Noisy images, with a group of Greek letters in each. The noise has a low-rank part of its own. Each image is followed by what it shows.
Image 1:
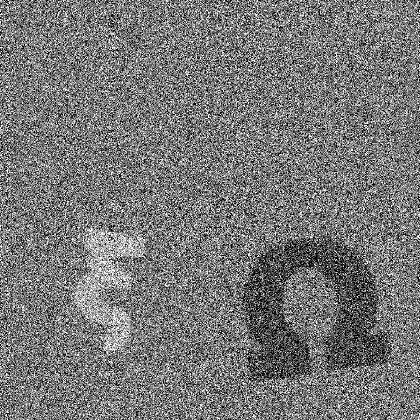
bottom left: light xi; bottom right: dark omega
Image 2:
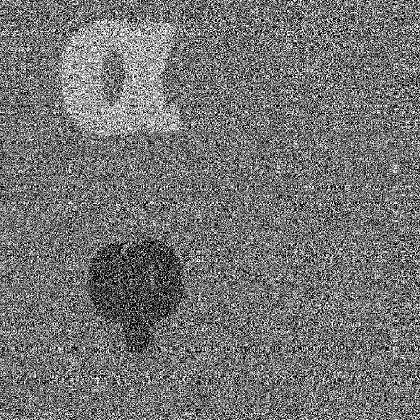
top left: light alpha; bottom left: dark phi
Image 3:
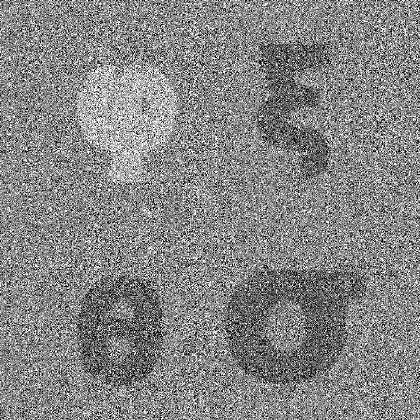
top left: light phi; top right: dark xi; bottom left: dark theta; bottom right: dark sigma
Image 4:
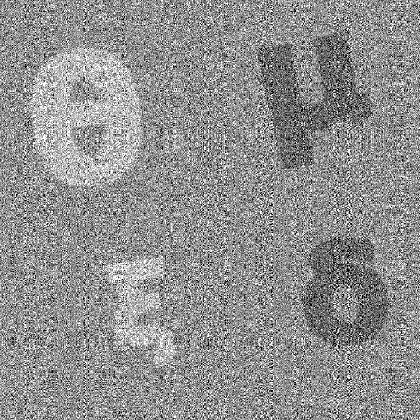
top left: light theta; top right: dark mu; bottom left: light xi; bottom right: dark delta
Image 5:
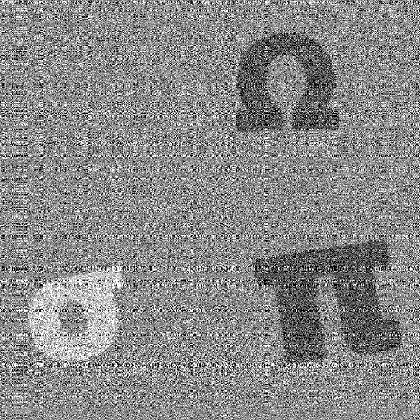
top right: dark omega; bottom left: light sigma; bottom right: dark pi
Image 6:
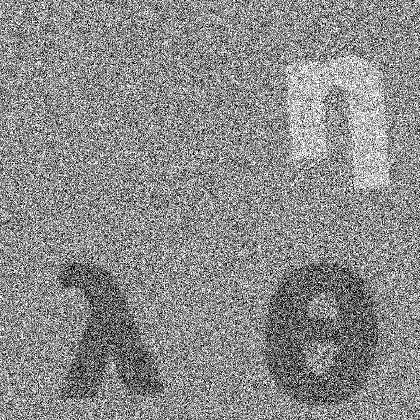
top right: light eta; bottom left: dark lambda; bottom right: dark theta
